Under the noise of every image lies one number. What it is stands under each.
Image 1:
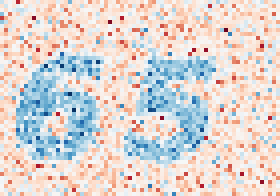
65
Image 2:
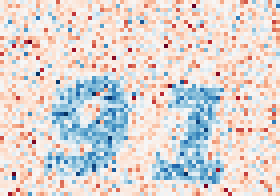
91
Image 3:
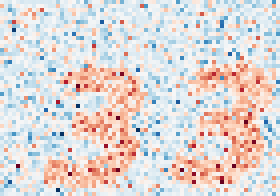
33
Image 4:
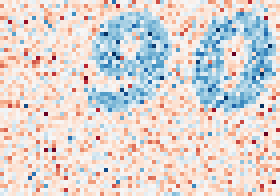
90
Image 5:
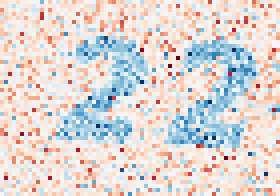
22
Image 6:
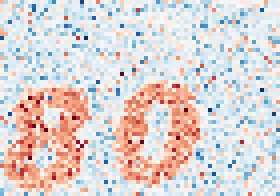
80
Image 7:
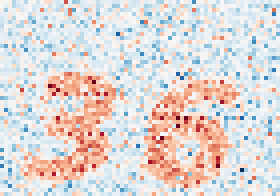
36
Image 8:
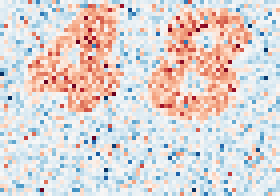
48
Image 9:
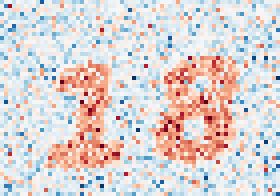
18
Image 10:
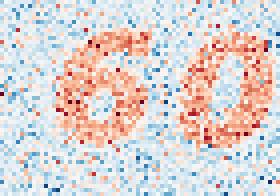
60
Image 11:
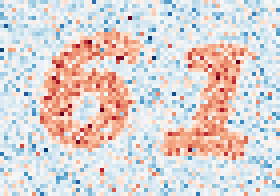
61
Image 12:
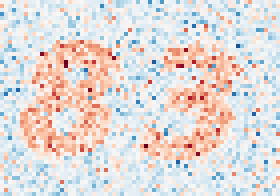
83
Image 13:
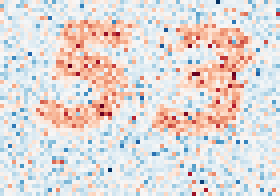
53
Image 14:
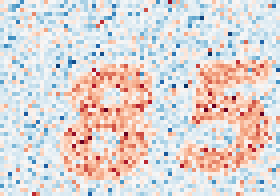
85
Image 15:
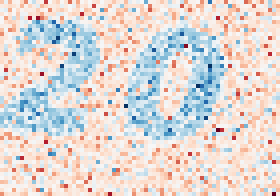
20
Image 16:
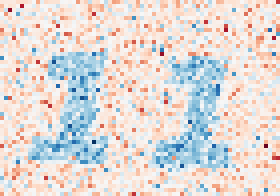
11
